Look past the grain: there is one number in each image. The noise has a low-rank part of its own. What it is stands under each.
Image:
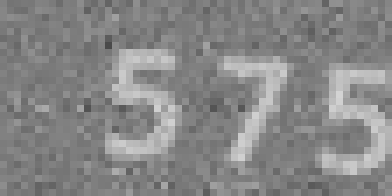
575
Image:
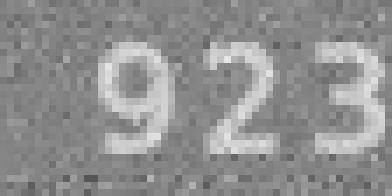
923
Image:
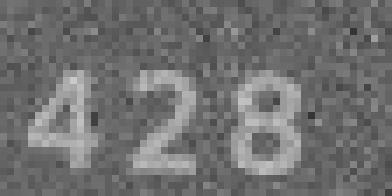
428
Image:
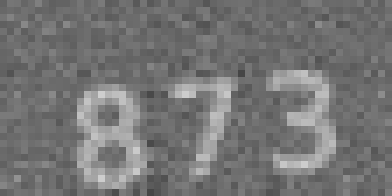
873
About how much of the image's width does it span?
two thirds
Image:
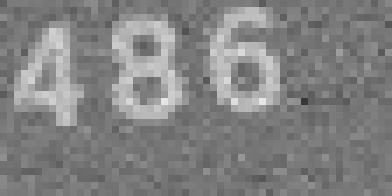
486
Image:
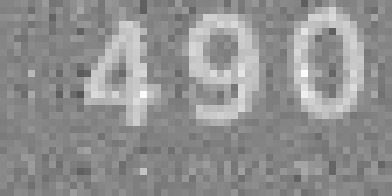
490
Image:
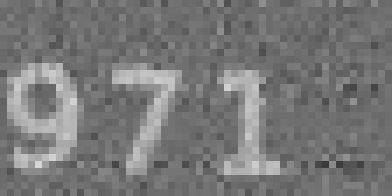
971
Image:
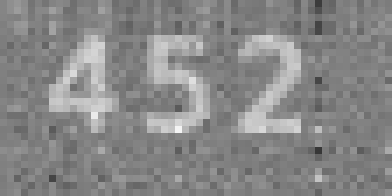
452
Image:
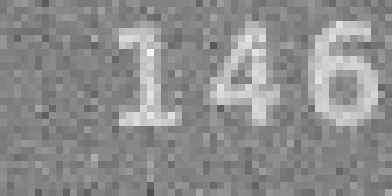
146
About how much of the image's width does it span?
two thirds
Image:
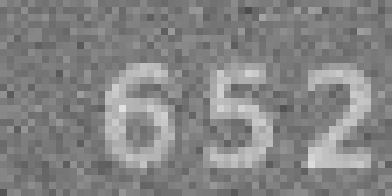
652
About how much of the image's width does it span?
two thirds
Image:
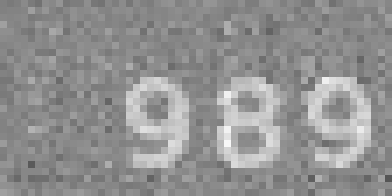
989
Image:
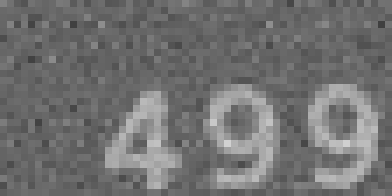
499
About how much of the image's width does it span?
two thirds
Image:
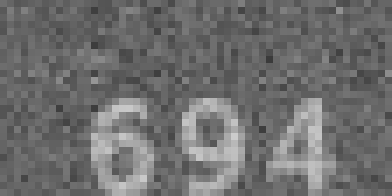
694
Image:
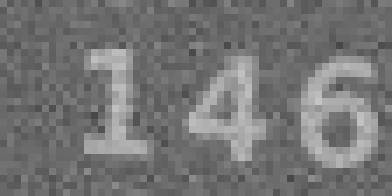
146
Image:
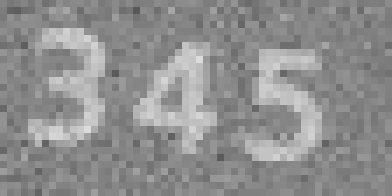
345
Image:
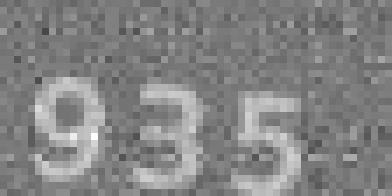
935
